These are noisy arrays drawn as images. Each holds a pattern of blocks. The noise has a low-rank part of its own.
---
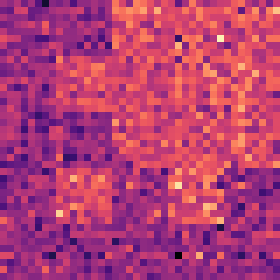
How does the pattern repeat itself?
mirrored about the diagonal from the bottom left
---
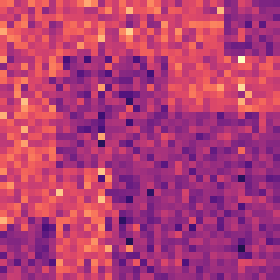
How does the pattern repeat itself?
mirrored about the diagonal from the top left
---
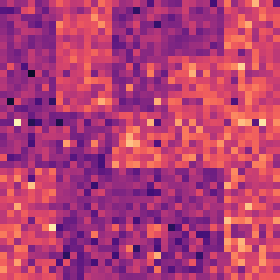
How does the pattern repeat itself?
no symmetry
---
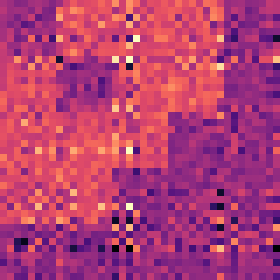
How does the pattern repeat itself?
mirrored about the diagonal from the top left
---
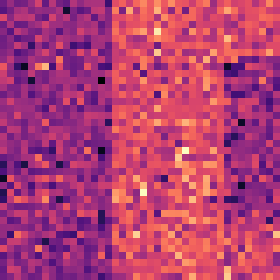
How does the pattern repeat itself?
top and bottom mirror each other
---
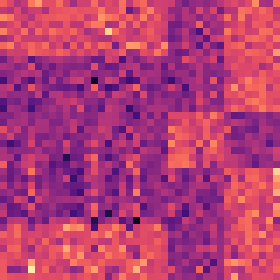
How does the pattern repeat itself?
top and bottom mirror each other
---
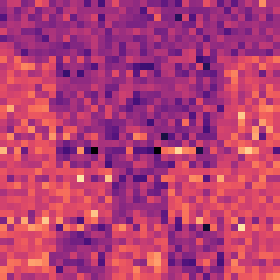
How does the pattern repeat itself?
left and right mirror each other
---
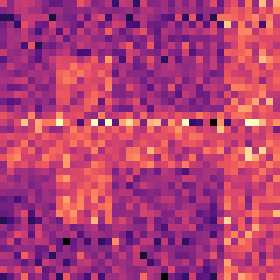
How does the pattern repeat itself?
top and bottom mirror each other
